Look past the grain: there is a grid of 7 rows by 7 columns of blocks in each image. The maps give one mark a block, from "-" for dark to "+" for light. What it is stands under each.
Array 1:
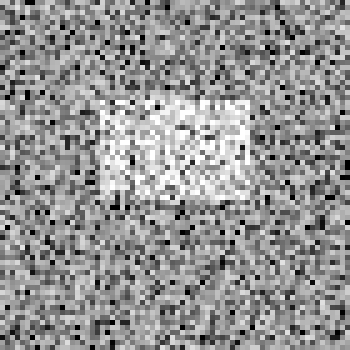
- - - - - - -
- - - - - - -
- - + + + - -
- - + + + - -
- - - - - - -
- - - - - - -
- - - - - - -
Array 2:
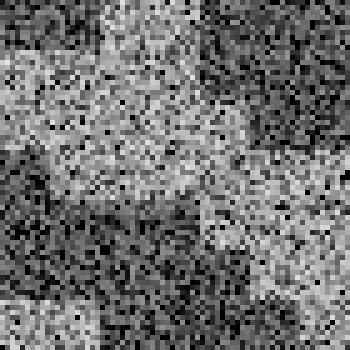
- - + + - - -
+ + + + - - -
+ + + + + - -
- + + + + + +
- - - - + + +
- - - - - + +
+ + - - - - +
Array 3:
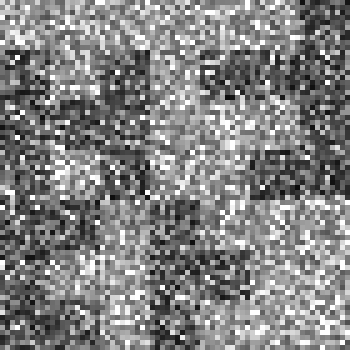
+ + + + + + -
- + - + - - -
- - - + + + -
- + - + + - -
- - + - + + +
- + + - - + +
- - + - + + +
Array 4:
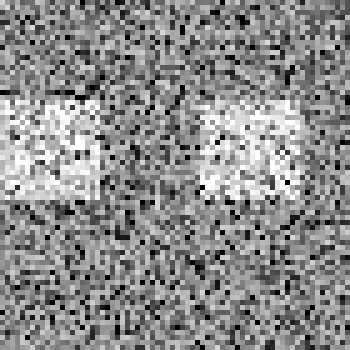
- - - - - - -
- - - - - - -
+ + - - + + -
+ + - - + + -
- - - - - - -
- - - - - - -
- - - - - - -
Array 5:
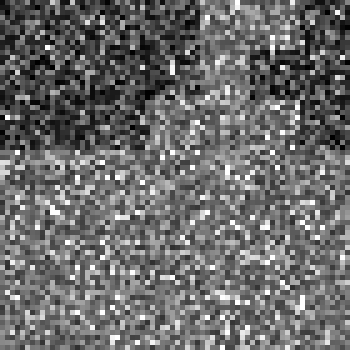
- - - - + + -
- - - - + - -
- - - + + + -
+ + + + + + +
+ + + + + + +
+ + + + + + +
+ + + + + + +
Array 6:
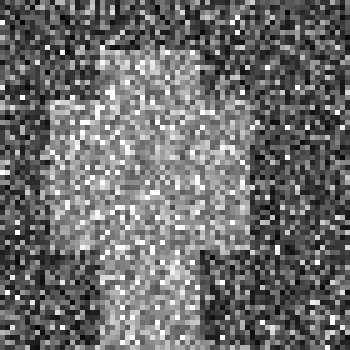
- - - - - - -
- - + + - - -
- + + + + - -
- + + + + - -
- + + + + - -
- - + + - - -
- - + + - - -
